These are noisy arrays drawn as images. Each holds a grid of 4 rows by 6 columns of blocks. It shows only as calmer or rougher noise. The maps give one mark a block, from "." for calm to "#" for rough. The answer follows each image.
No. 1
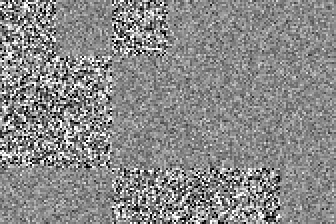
# . # . . .
# # . . . .
# # . . . .
. . # # # .
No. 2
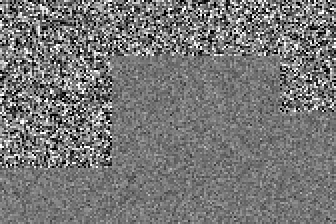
# # # # # #
# # . . . #
# # . . . .
. . . . . .
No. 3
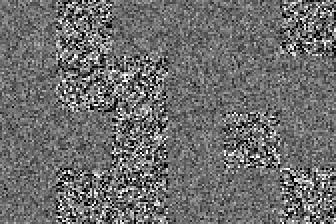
. # . . . #
. # # . . .
. . # . # .
. # # . . #
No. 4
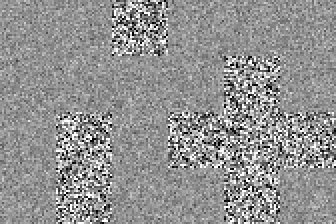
. . # . . .
. . . . # .
. # . # # #
. # . . # .
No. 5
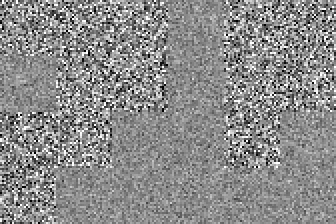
# # # . # #
. # # . # #
# # . . # .
# . . . . .
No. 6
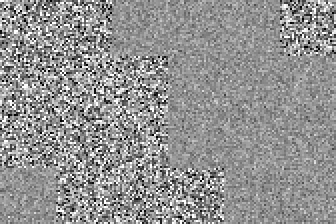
# # . . . #
# # # . . .
# # # . . .
. # # # . .
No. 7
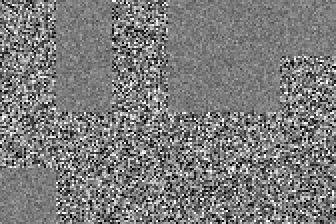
# . # . . .
# . # . . #
# # # # # #
. # # # # #
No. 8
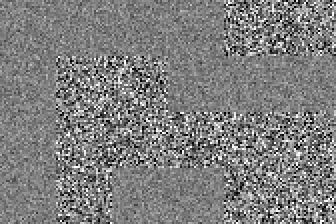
. . . . # #
. # # . . .
. # # # # #
. # . . # #
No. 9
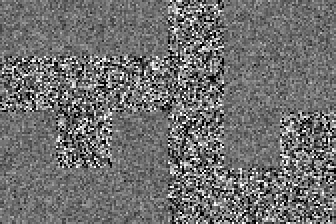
. . . # . .
# # # # . .
. # . # . #
. . . # # #
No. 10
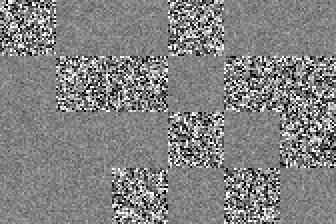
# . . # . .
. # # . # #
. . . # . #
. . # . # .
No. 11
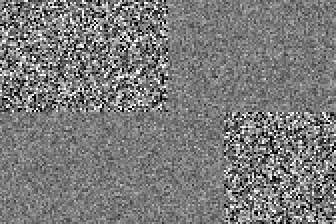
# # # . . .
# # # . . .
. . . . # #
. . . . # #
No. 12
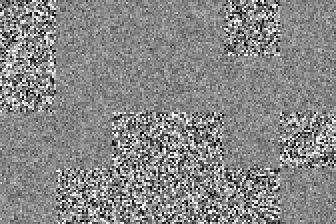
# . . . # .
# . . . . .
. . # # . #
. # # # # .
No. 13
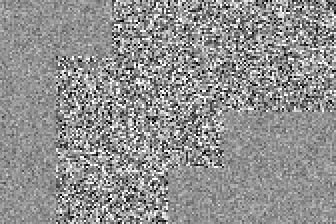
. . # # # #
. # # # # #
. # # # . .
. # # . . .
